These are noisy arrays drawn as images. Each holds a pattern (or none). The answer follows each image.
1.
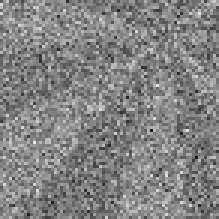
spokes from one point
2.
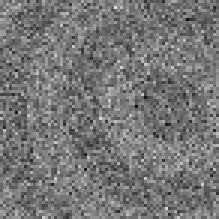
rings round one point
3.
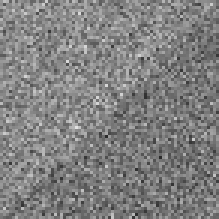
a sharp edge
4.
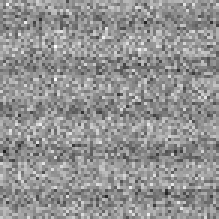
horizontal stripes
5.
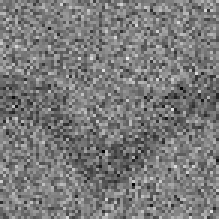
a wavy band
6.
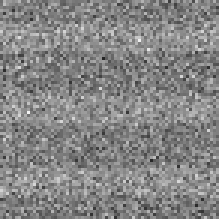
horizontal stripes
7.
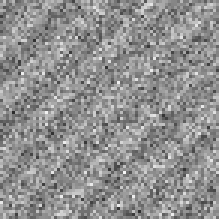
diagonal stripes
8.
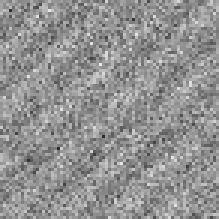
diagonal stripes
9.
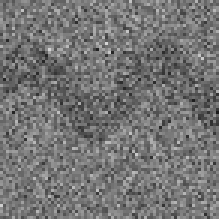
a wavy band
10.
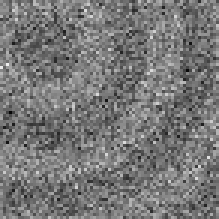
rings round one point
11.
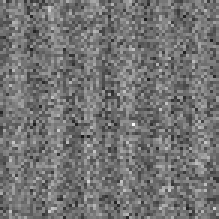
vertical stripes
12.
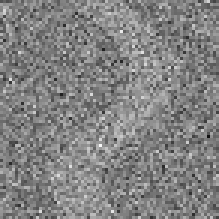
a wavy band
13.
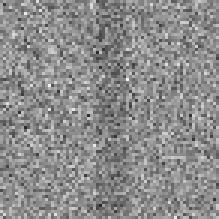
one vertical stripe
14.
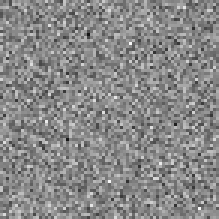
only noise
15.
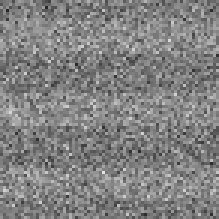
horizontal stripes
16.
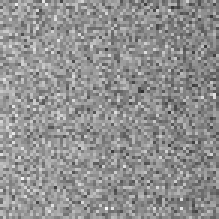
a smooth slope
